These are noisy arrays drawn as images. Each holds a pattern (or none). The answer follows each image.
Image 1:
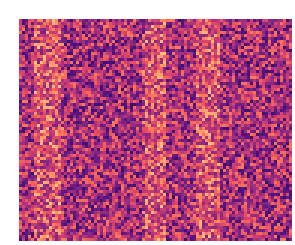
bands of columns
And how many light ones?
3
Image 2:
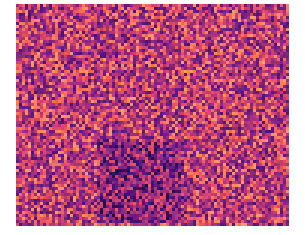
one block
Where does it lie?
bottom middle
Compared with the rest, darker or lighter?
darker
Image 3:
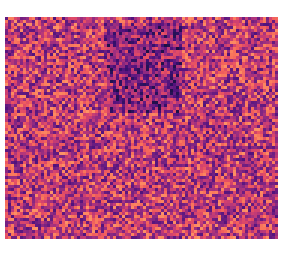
one block
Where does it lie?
top middle
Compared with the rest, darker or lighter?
darker
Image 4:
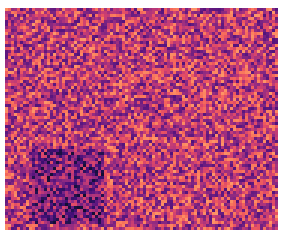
one block
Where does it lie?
bottom left
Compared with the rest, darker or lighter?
darker
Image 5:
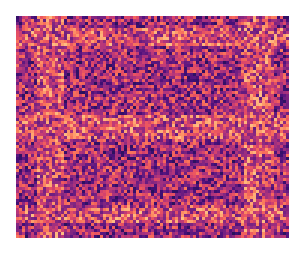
bands of rows crossing bands of columns
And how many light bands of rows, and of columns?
3 and 2
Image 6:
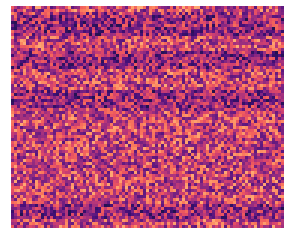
bands of rows
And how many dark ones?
4
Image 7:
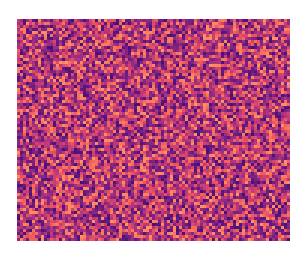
only noise
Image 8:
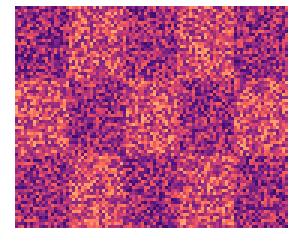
a checkerboard
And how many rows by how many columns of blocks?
3 by 5
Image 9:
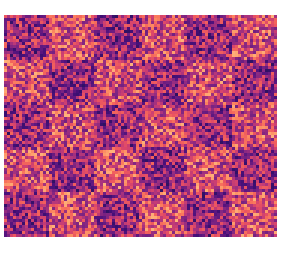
a checkerboard
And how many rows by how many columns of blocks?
5 by 6
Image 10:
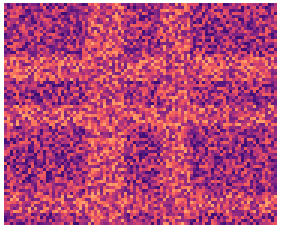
bands of rows crossing bands of columns
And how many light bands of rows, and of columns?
3 and 2
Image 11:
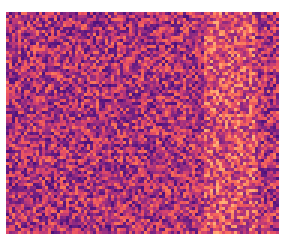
one band of columns
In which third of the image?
right
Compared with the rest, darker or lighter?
lighter
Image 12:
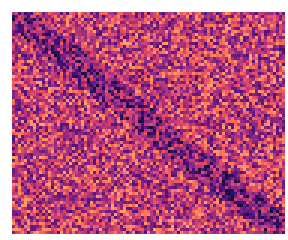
a diagonal band
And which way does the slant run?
top left to bottom right
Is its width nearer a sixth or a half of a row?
a sixth
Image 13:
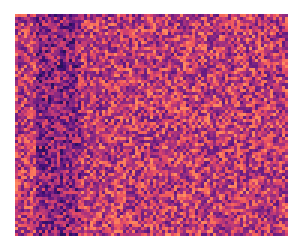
one band of columns
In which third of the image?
left
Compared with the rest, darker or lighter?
darker
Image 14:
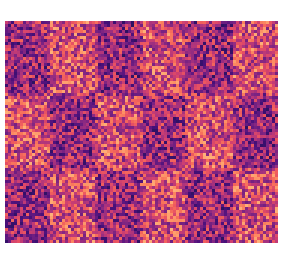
a checkerboard
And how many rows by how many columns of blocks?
3 by 6
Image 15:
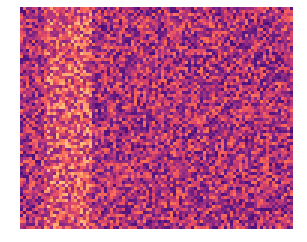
one band of columns
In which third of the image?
left
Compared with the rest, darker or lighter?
lighter
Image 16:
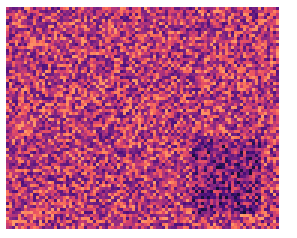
one block
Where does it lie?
bottom right
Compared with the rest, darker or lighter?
darker
